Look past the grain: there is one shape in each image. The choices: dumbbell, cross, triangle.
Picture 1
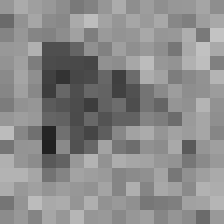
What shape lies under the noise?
triangle
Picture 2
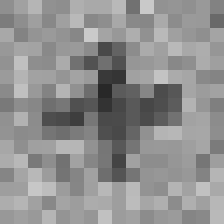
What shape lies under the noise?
cross
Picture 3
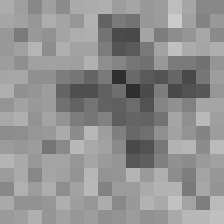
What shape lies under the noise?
cross
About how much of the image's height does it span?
two thirds
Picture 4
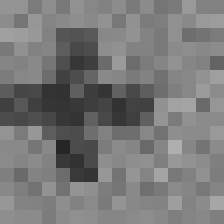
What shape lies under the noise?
cross
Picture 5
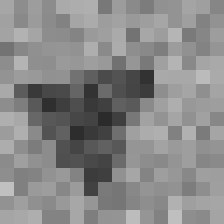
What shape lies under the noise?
triangle
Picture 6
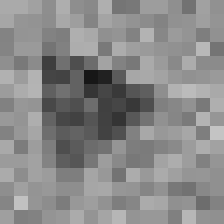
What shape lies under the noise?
triangle
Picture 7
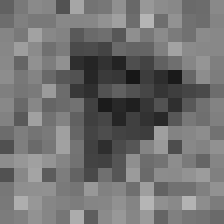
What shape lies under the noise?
triangle
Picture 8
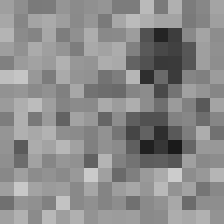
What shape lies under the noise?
dumbbell
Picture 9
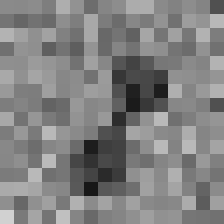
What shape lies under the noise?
dumbbell
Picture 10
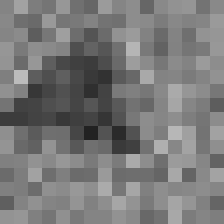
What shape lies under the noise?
triangle
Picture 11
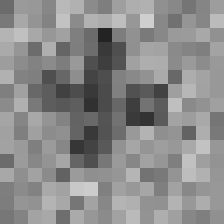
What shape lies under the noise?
cross
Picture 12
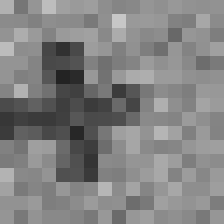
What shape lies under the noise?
cross
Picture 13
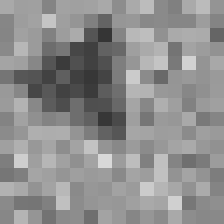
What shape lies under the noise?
triangle
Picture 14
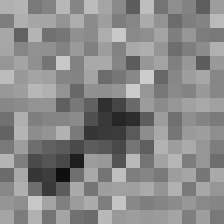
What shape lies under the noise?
dumbbell
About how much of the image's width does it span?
half
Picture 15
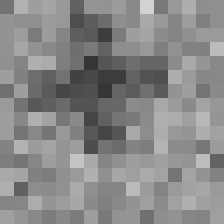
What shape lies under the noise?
cross
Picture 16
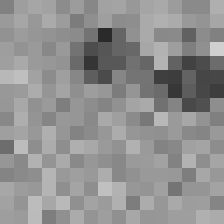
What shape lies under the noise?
dumbbell
